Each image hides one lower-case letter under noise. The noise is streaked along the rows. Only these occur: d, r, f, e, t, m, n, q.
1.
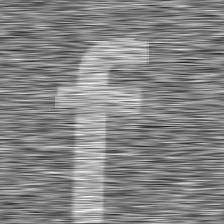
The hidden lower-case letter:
f
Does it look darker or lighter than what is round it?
lighter
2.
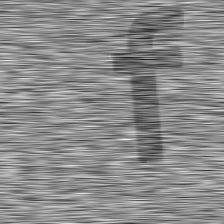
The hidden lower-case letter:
f
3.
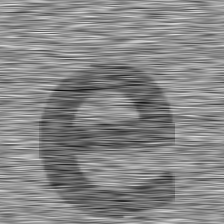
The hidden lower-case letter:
e
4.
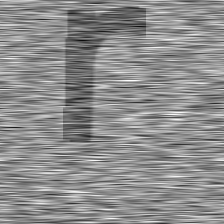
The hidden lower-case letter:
r
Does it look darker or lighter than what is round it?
darker
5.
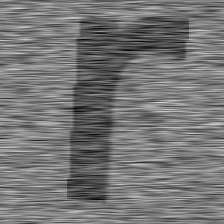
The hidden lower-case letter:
r
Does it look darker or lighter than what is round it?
darker
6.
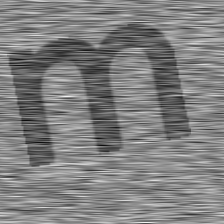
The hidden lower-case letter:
m
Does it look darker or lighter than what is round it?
darker
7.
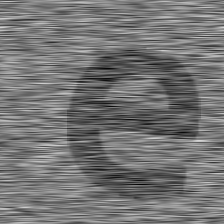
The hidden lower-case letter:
e
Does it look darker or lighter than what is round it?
darker
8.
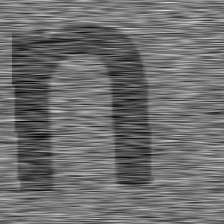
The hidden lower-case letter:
n
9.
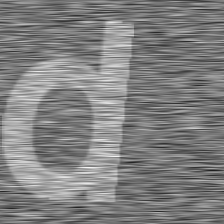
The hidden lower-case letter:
d
